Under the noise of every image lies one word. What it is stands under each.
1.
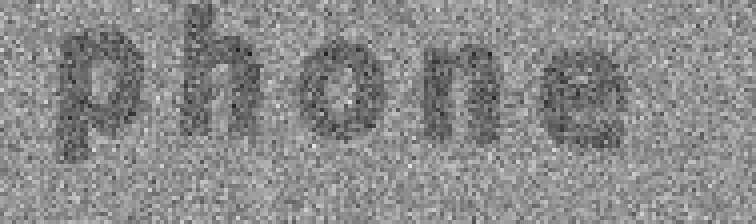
phone
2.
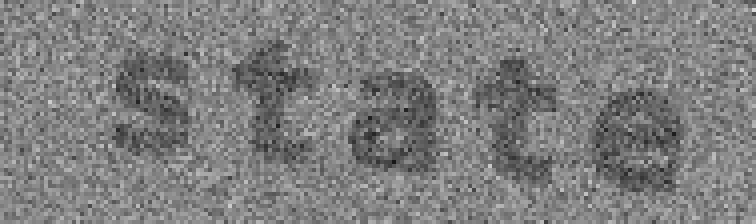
state
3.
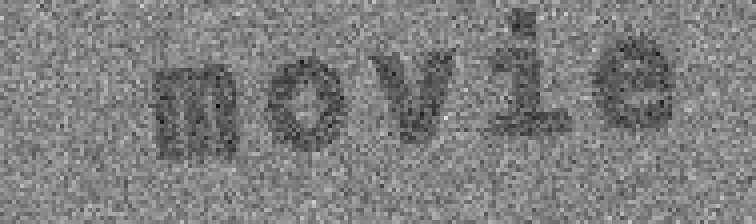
movie
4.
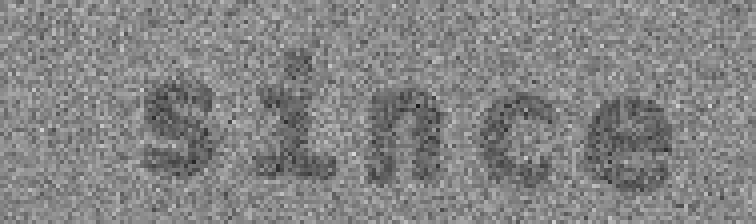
since
